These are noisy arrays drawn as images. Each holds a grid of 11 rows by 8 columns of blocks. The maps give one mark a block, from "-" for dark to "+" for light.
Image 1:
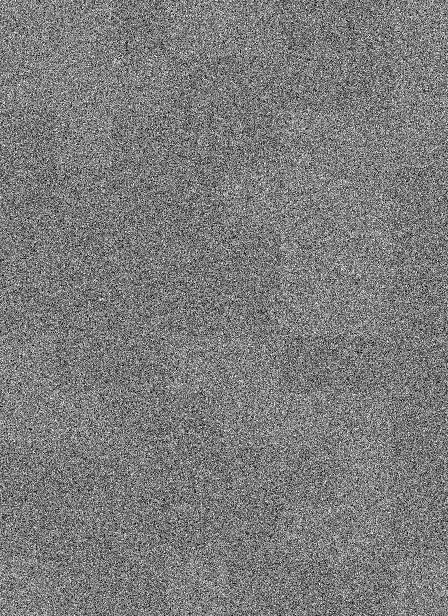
+ + - + + - - +
+ + + - - - - +
- + - - - + + +
- - - - + + + -
- - - - - + + -
- - - - - + + -
+ - - + + - - -
+ + - - + + + -
- - - - - - + -
- - - - - + + -
+ - - + - - - +
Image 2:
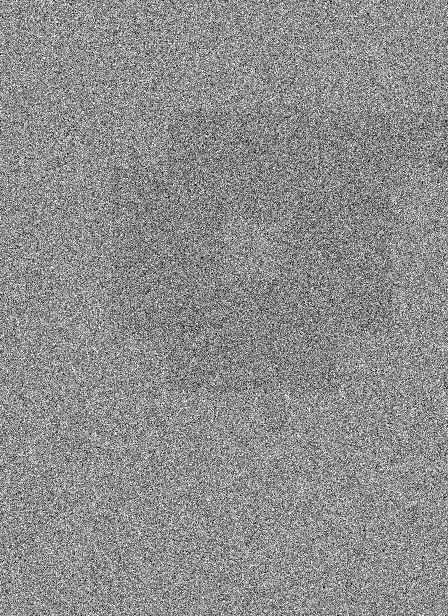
+ + + + + + + +
+ + + + + + + +
+ + + - - - - -
+ + - - - - - +
+ + - - + - - +
+ + - - - - - +
+ + + - - - + +
+ + + + + + + +
+ + + + + + + +
+ + + + + + + +
+ + + + + + + +
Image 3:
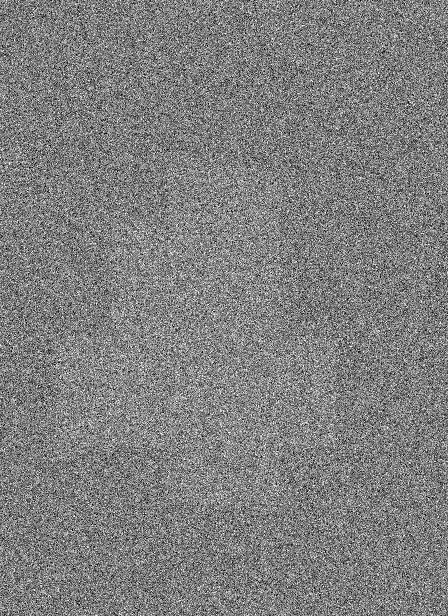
- - - - - - - -
- - - - - - - -
- - - - - - - -
- - - + + - - -
- - + + + - - -
- - + + + - - -
- + + + + + - -
- + + + + + - -
- - - + + - - -
- - - - - - - -
- - - - - - - -
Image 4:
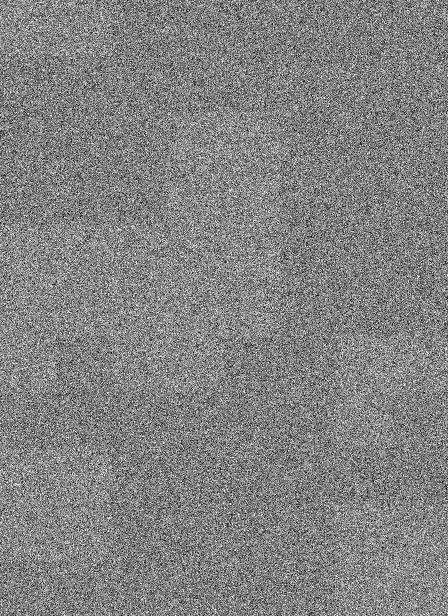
+ + - - - - - -
- - - - - - - -
- - - + + - - -
- - - + + - - -
+ + + + + - - -
+ + + + + - - -
+ - + + - - + +
- - - - - - + -
+ + - - - - - -
+ + - - - - + +
- - - - - - + +
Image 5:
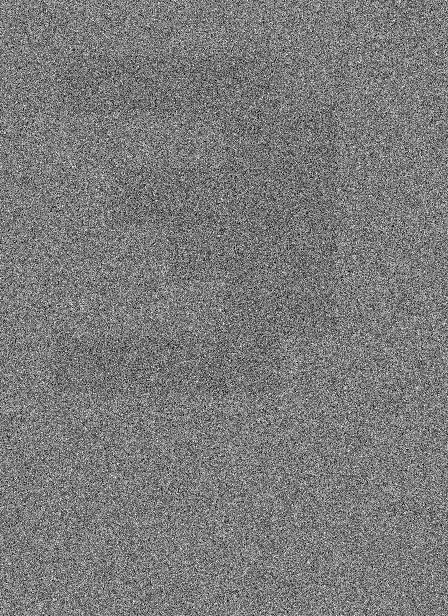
+ + + + + + + +
+ - - - - + + +
+ + + + - - + +
+ + - - - - + +
+ + + - - - + +
+ + + + - - + +
+ - - - - + + +
+ + + + + + + +
+ + + + + + + +
+ + + + + + + +
+ + + + + + + +
